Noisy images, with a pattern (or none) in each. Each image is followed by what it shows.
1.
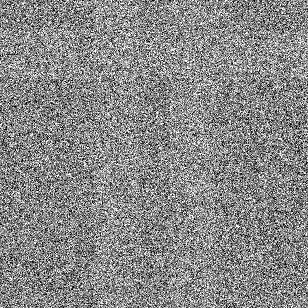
bands of rows crossing bands of columns
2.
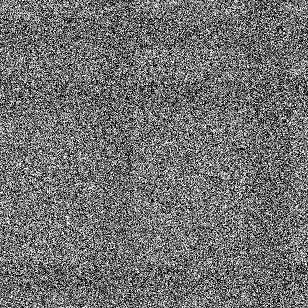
bands of rows crossing bands of columns
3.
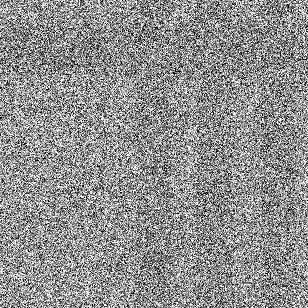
bands of rows crossing bands of columns
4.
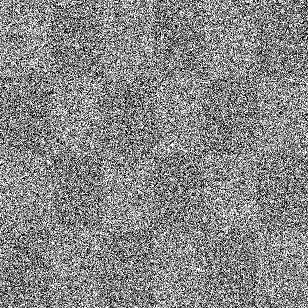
a checkerboard
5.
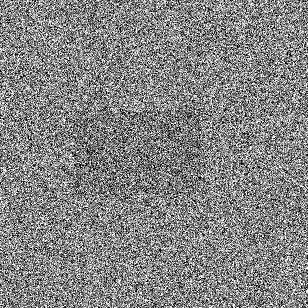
one block
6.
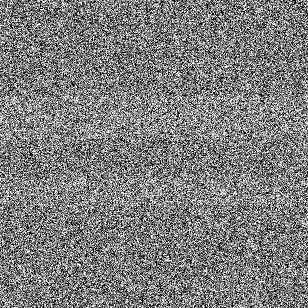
bands of rows
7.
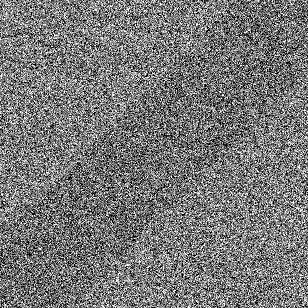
a diagonal band
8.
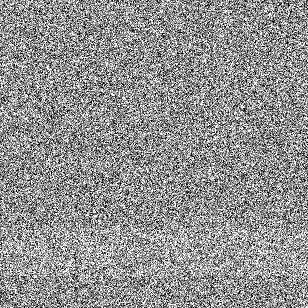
one band of rows
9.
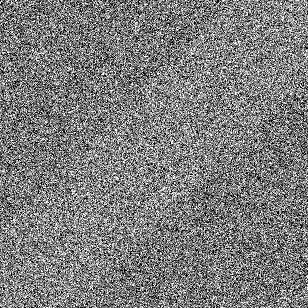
a diagonal band
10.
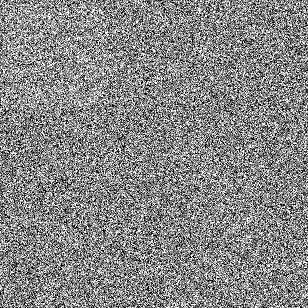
one block
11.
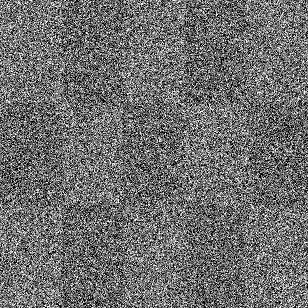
a checkerboard
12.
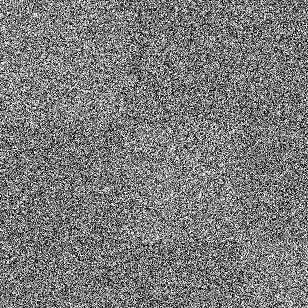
blocks along the diagonal
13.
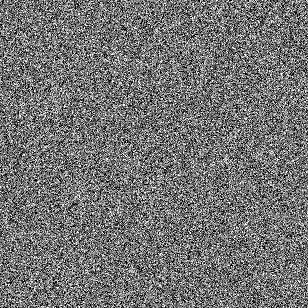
only noise
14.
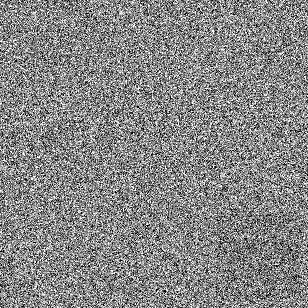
one block
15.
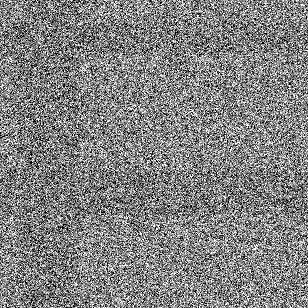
bands of rows crossing bands of columns
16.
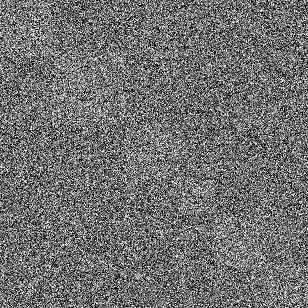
blocks along the diagonal
